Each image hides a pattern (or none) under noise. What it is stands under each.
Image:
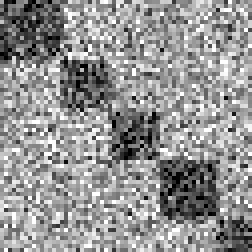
blocks along the diagonal
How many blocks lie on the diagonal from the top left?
5
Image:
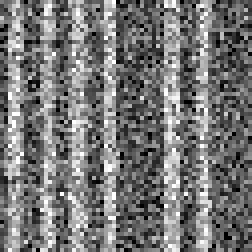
bands of columns
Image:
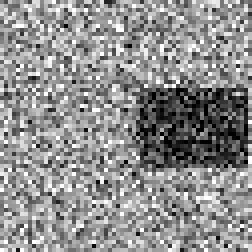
one block
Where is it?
middle right
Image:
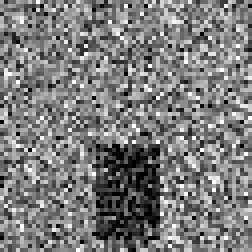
one block
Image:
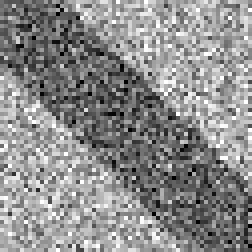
a diagonal band
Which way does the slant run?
top left to bottom right
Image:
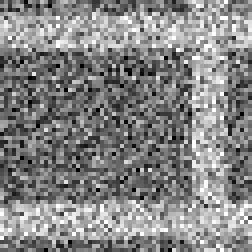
bands of rows crossing bands of columns
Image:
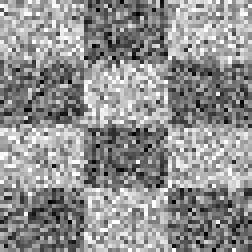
a checkerboard
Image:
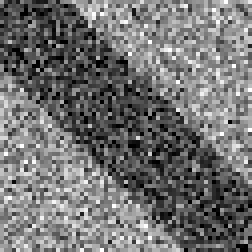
a diagonal band
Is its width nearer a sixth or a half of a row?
a half
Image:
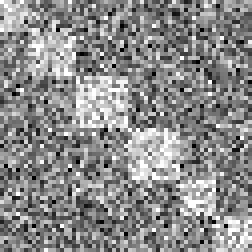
blocks along the diagonal
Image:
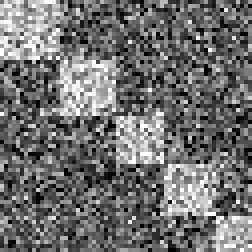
blocks along the diagonal
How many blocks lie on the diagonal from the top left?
5
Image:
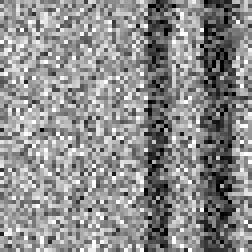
bands of columns
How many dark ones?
2
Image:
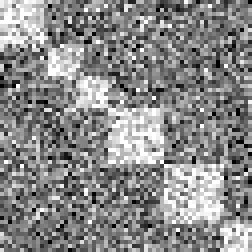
blocks along the diagonal
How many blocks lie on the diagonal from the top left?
6
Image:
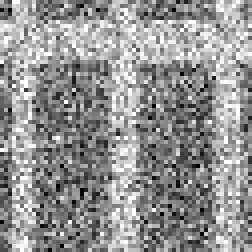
bands of rows crossing bands of columns
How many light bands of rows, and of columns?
1 and 3
